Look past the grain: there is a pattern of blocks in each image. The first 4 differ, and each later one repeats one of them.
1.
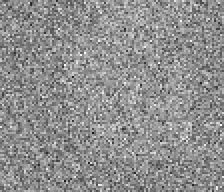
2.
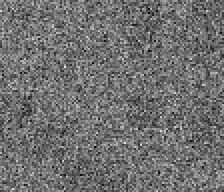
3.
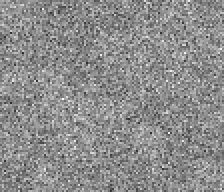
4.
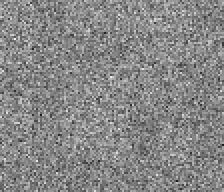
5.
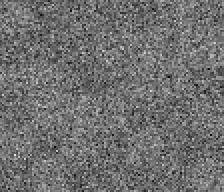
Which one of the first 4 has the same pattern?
3
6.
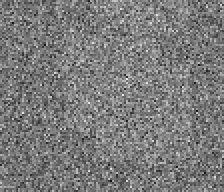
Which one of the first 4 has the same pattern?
1
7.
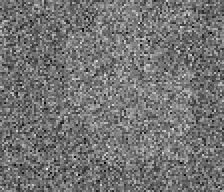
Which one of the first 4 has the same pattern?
1
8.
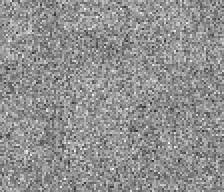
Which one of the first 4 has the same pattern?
4
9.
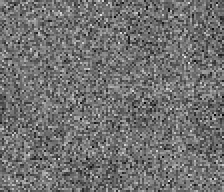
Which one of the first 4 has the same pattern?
2
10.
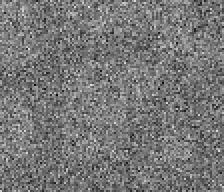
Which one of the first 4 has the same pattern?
4
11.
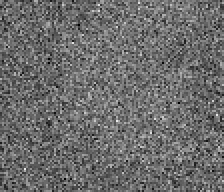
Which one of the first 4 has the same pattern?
1
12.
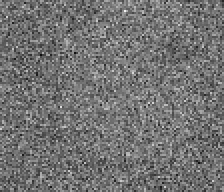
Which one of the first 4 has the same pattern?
1
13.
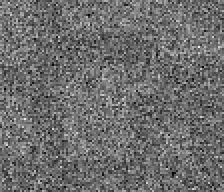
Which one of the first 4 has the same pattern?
4
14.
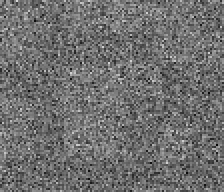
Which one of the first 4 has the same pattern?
4
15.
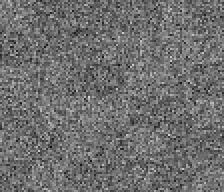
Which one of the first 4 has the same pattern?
3
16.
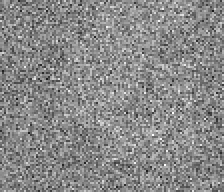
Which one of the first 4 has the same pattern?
1
